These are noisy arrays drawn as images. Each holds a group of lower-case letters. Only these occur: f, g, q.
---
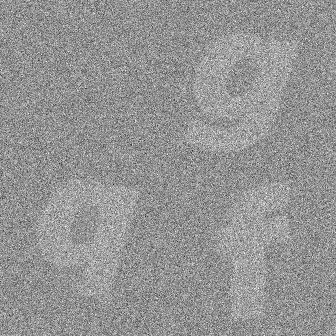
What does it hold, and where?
top right: light g; bottom left: light q; bottom right: light f
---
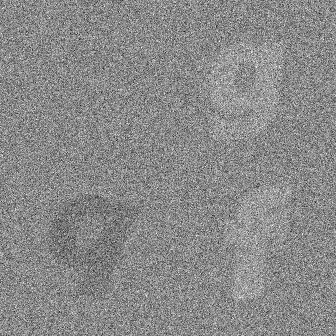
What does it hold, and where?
top right: light g; bottom left: dark q; bottom right: light f
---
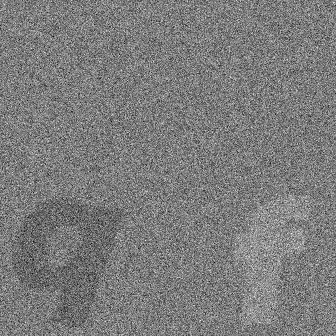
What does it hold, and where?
bottom left: dark q; bottom right: light f
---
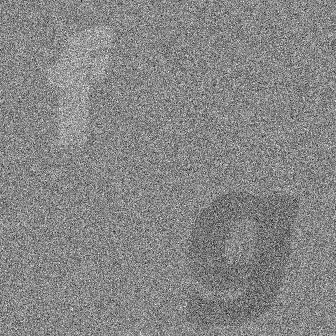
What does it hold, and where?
top left: light f; bottom right: dark g
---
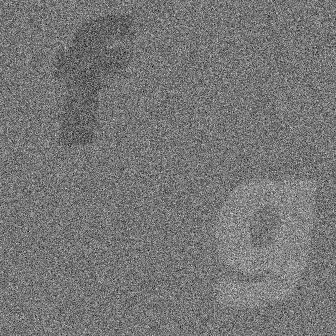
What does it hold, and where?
top left: dark f; bottom right: light g
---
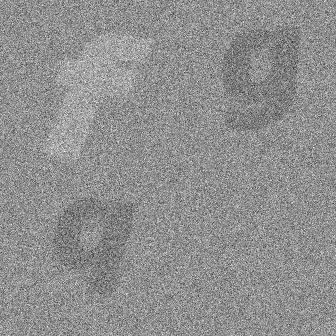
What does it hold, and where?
top left: light f; top right: dark g; bottom left: dark q
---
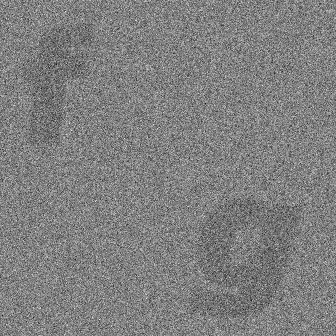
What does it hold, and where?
top left: dark f; bottom right: dark g
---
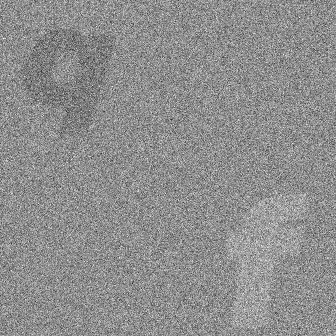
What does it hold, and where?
top left: dark q; bottom right: light f
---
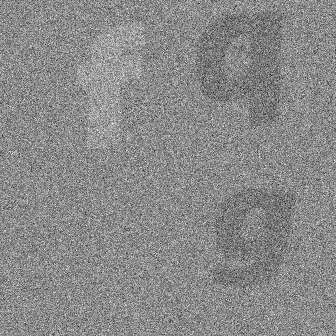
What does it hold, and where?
top left: light f; top right: dark q; bottom right: dark g
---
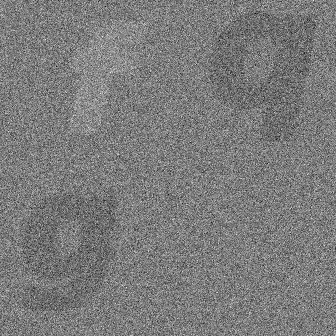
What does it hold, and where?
top left: light f; top right: dark q; bottom left: dark g
